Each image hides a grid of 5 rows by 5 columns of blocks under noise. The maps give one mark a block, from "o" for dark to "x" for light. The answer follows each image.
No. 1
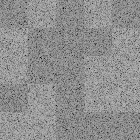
o x o x o
x o o o x
x o o x x
o x o x x
x x o o o
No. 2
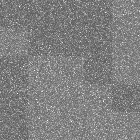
o o o o x
x o o o x
o x x o x
o x x x o
o x x x x
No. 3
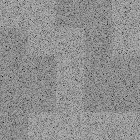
x x o o x
o x x o x
o o x o o
o o x o o
o x x x x
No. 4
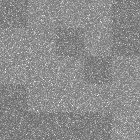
o x x x o
x x o x o
x x x o x
o x x x x
o o o o x
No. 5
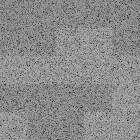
o o o o o
o o x x o
x x x x x
o o o o x
x o o x x
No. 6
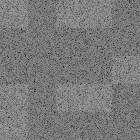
x o x x o
o o o o o
o o o o x
x o x x o
x o o o o
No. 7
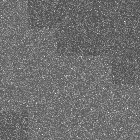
x o o o o
x x o o o
x x x x o
x x x x x
o x x x x
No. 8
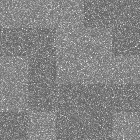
x x x o o
o o x x o
x o x x x
x o o o o
o x o o x
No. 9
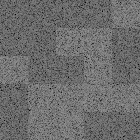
o o o o x
o o x x o
x o o x o
o x x x x
o x x o o
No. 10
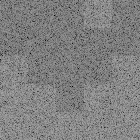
o o o x o
o o o o o
x o o o x
x x o x x
x x x x x
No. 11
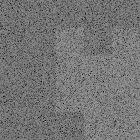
o o o o o
o o x o x
o o x x x
o o x x x
o o o x x
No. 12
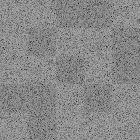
x x o o x
x o x x o
x x o x o
o o x o x
x o x x x
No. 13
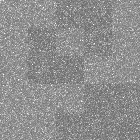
x x o o x
x o x o x
x o o x x
x x x o o
x x o o o
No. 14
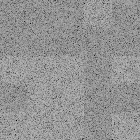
o o o x o
o o o o o
x x x o x
o x x o o
x x x o x
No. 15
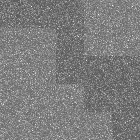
o o o x x
x x o x x
x x o o o
x x x o o
x x x x o
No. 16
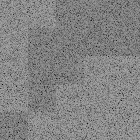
x x o o o
x o o o o
x o o x x
x o x x x
o x x x x
